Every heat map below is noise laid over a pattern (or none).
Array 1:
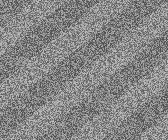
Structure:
diagonal stripes
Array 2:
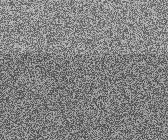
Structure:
a sharp edge
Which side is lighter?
top
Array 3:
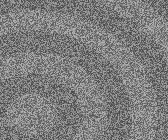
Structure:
rings round one point
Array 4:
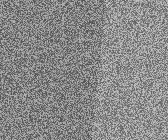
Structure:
a sharp edge
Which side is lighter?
right
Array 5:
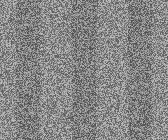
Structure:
vertical stripes
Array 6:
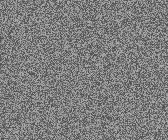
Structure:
only noise
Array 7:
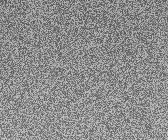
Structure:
a smooth slope
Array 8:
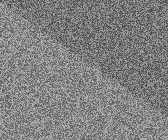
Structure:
a sharp edge
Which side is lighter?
bottom left
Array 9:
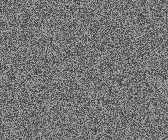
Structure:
only noise
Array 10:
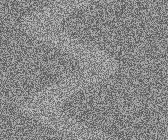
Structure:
a wavy band
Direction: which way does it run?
top to bottom
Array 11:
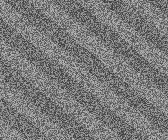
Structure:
diagonal stripes
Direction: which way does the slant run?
top left to bottom right
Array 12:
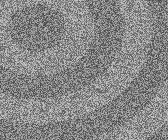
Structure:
rings round one point
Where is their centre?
top left
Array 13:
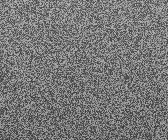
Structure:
a smooth slope
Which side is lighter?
top
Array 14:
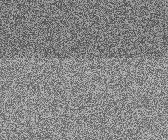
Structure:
a sharp edge
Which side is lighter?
bottom
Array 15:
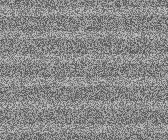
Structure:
horizontal stripes
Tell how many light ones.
6
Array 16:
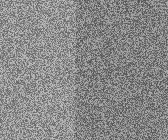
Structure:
a sharp edge
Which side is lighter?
left
